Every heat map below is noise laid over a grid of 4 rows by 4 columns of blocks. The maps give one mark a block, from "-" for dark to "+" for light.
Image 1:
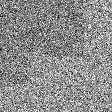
- - - +
- - - +
- + + +
+ + + +
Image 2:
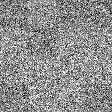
- + - -
+ - + +
+ + + +
- + + -
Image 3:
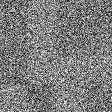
- + - -
- + - -
- + + +
+ - + -
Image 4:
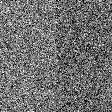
+ + - -
+ + - -
+ + - -
+ + - -
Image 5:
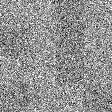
+ + - +
- + - +
+ + - +
- + + -
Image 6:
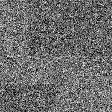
+ - - -
+ - - -
+ + + +
- - + +
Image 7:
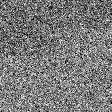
- - - -
- - + +
+ + + +
+ + + +
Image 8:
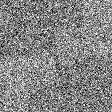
- - - +
- - + +
+ + - -
+ - - -
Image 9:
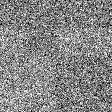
- - - -
+ - + +
+ + - -
+ + - -
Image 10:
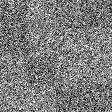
- + - -
- + + +
+ - + +
+ + - -
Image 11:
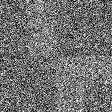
- + - -
- + - -
- - + +
- - + -
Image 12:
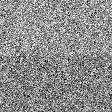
+ + + +
+ + + +
- - - -
- - - -
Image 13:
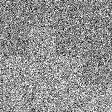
- - - -
- + - -
+ + + -
+ + + +
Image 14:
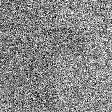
- - + +
- - - +
- - + +
- - + +
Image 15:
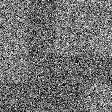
+ - + +
+ - + +
+ - - -
- - - +
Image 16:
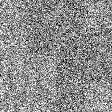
+ - - +
+ - - -
+ + - -
+ + - +
